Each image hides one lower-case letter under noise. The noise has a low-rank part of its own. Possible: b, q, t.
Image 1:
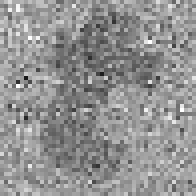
dark t
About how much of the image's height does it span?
nearly all
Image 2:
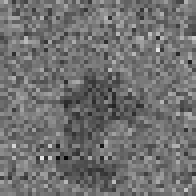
dark t
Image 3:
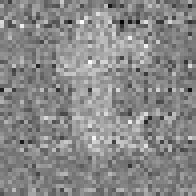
light t
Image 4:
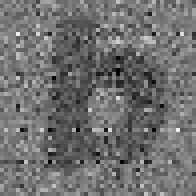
dark b
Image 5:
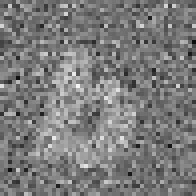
light b
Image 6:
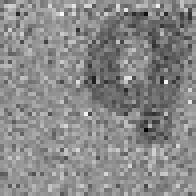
dark q
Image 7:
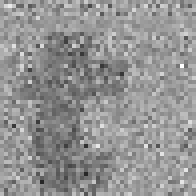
dark t
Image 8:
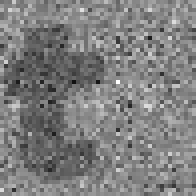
dark t
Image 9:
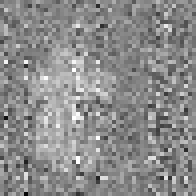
light t
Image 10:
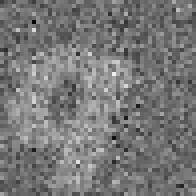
light q
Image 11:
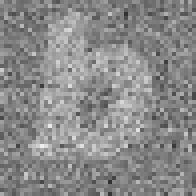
light b
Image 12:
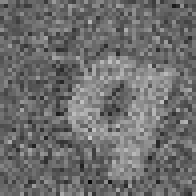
light q
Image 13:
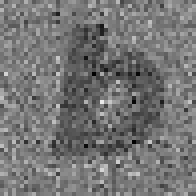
dark b
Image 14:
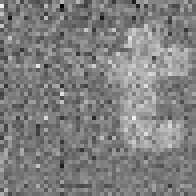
light t
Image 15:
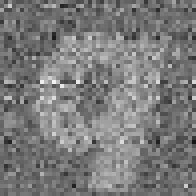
light q
